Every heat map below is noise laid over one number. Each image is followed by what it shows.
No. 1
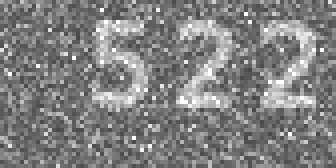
522
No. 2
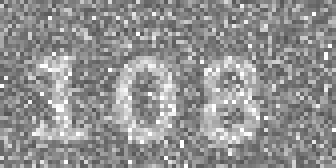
108
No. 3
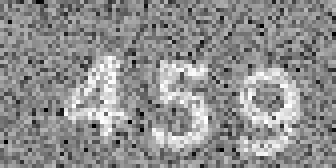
459
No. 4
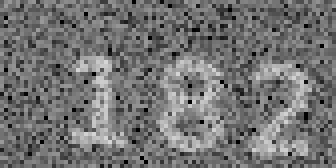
182
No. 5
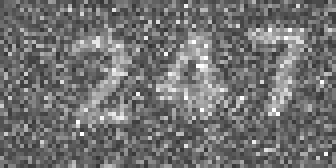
247
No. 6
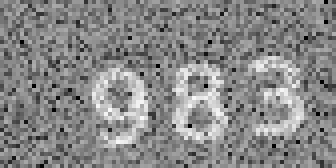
983
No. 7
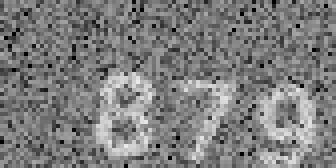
879
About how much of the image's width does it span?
two thirds
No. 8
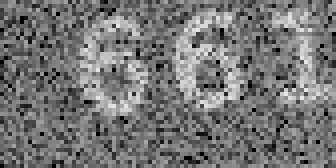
661
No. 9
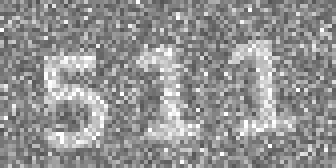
511
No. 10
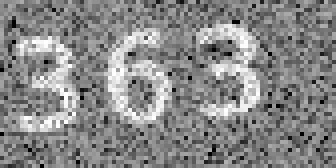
363
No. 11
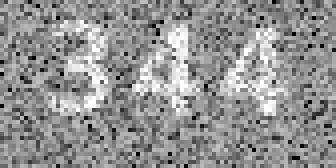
344
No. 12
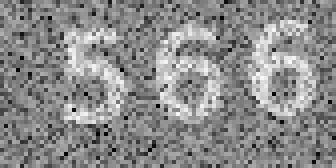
566
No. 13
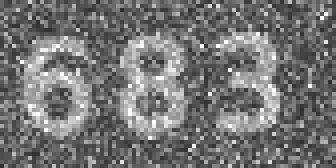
683
